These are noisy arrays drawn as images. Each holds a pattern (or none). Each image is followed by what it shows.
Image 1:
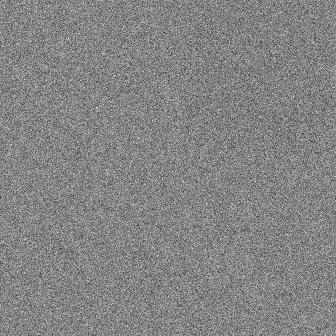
one block
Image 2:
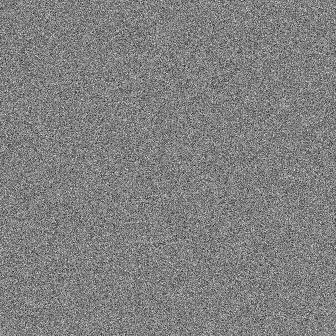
only noise
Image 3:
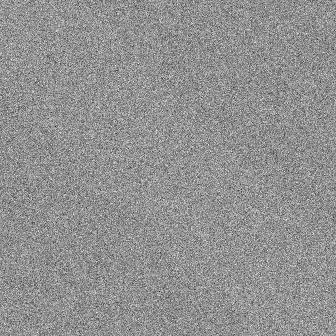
a diagonal band
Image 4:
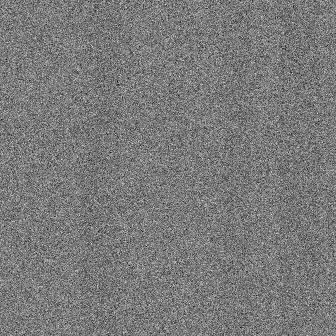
bands of columns
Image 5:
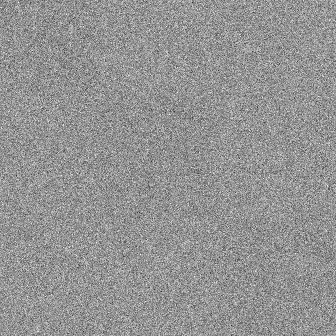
blocks along the diagonal
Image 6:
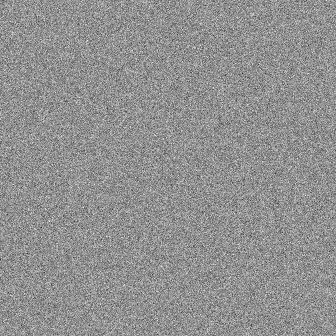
only noise
